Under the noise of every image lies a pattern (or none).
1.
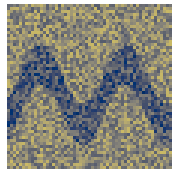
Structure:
a wavy band
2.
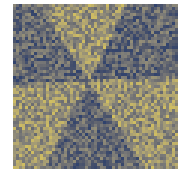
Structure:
spokes from one point
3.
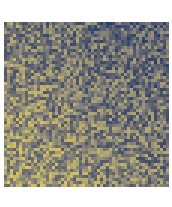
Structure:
a smooth slope
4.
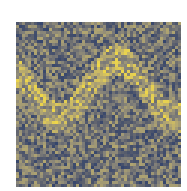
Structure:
a wavy band
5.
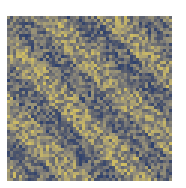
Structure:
diagonal stripes
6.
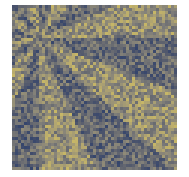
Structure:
spokes from one point
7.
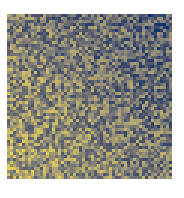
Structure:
a smooth slope
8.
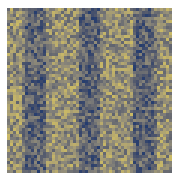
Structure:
vertical stripes
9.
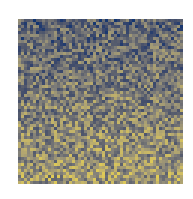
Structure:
a smooth slope
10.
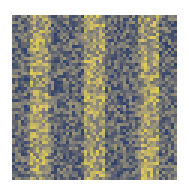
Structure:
vertical stripes
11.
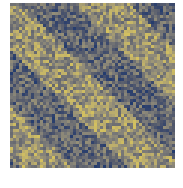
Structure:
diagonal stripes
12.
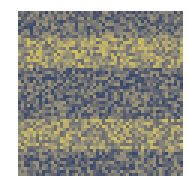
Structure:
horizontal stripes
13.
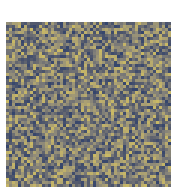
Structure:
only noise
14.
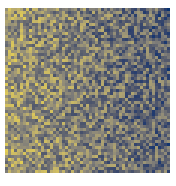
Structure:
a smooth slope
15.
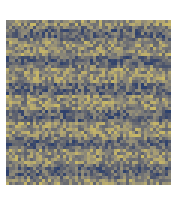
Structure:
horizontal stripes
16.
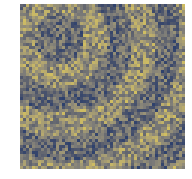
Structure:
rings round one point
